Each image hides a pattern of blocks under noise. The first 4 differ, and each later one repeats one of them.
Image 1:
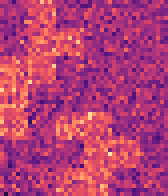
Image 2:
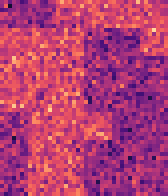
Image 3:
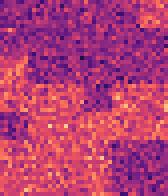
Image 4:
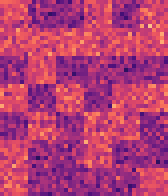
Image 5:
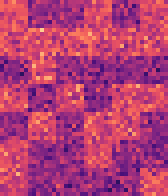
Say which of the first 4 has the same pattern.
4
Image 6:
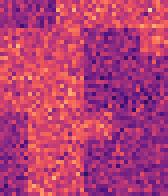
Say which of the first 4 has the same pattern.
2
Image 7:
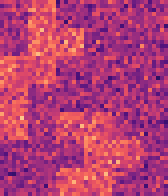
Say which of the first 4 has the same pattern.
1
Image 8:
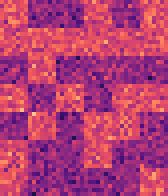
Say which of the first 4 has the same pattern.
4
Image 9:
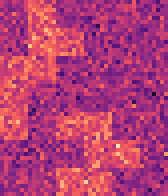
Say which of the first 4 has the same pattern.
1
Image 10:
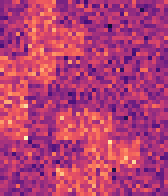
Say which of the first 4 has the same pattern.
1
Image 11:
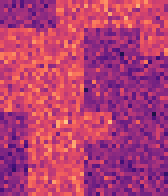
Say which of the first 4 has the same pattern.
2
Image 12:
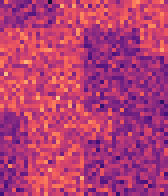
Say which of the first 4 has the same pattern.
2
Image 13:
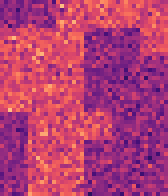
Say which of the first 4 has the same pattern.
2
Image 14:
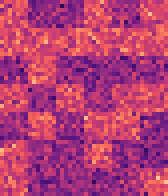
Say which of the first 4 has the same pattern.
4
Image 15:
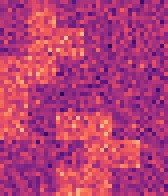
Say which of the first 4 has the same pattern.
1
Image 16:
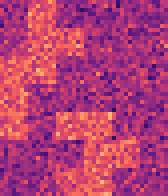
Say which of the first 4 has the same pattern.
1
